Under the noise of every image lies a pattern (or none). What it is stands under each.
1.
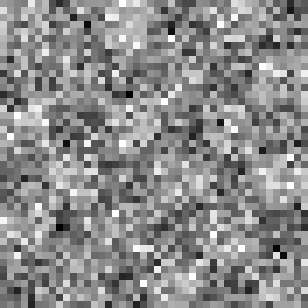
a checkerboard
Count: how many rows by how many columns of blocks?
6 by 6
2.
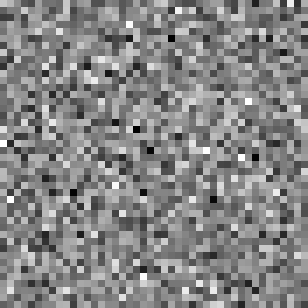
only noise
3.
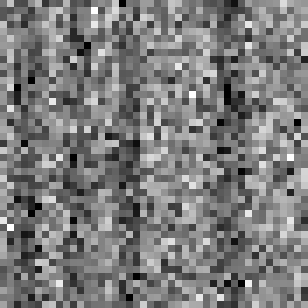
bands of columns
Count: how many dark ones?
4
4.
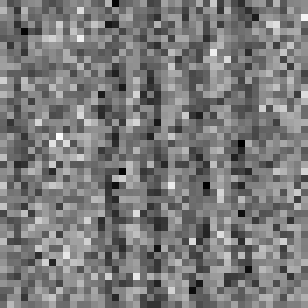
bands of columns
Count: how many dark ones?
5
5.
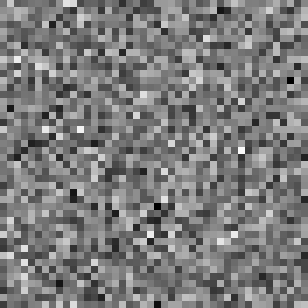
only noise
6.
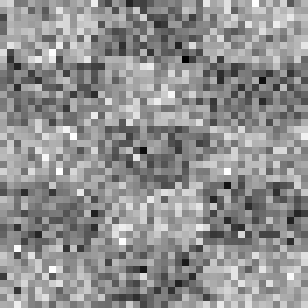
a checkerboard
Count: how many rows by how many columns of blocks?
5 by 3
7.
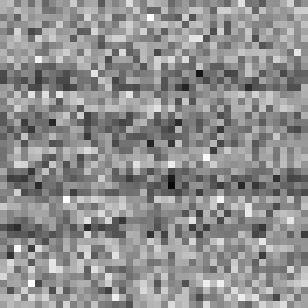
bands of rows
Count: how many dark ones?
4
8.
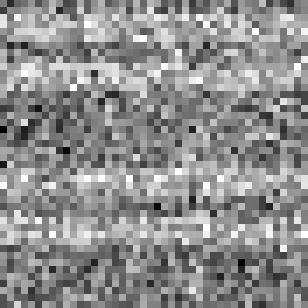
bands of rows
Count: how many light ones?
4
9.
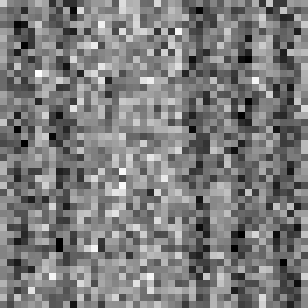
bands of columns
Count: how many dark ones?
5
